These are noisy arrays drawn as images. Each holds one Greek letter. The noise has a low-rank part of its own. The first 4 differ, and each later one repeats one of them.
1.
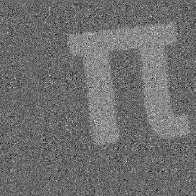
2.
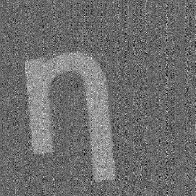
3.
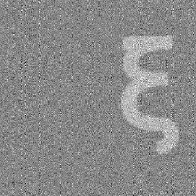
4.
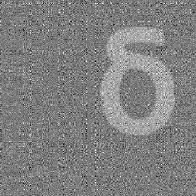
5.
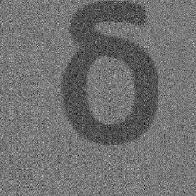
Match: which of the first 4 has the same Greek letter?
4
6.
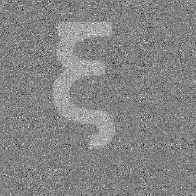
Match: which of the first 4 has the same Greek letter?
3
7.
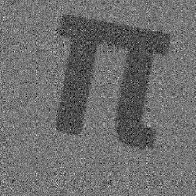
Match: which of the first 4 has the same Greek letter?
1
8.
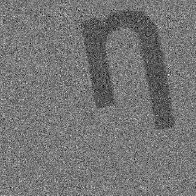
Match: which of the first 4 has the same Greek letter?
2
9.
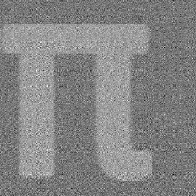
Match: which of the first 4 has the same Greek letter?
1
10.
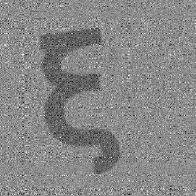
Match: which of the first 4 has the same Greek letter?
3
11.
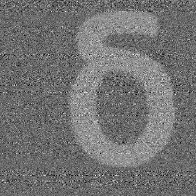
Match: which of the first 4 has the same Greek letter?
4
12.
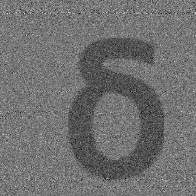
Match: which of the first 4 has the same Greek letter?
4
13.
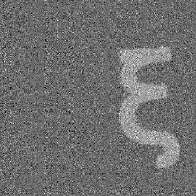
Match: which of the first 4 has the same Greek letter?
3
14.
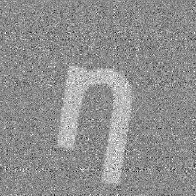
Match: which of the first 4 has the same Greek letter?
2
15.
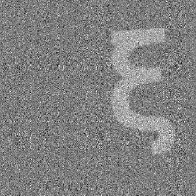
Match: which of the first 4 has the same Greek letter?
3
